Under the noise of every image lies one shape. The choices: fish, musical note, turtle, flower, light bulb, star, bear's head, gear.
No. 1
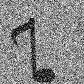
dark musical note
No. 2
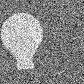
light light bulb
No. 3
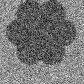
dark flower
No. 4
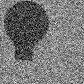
dark light bulb
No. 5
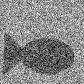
dark fish
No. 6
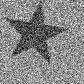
dark star
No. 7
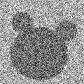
dark bear's head
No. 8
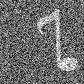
light musical note
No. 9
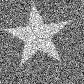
light star
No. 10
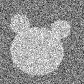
light bear's head
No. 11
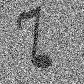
dark musical note
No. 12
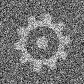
light gear
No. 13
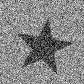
dark star
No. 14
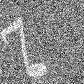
light musical note
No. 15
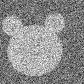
light bear's head
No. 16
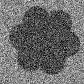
dark flower
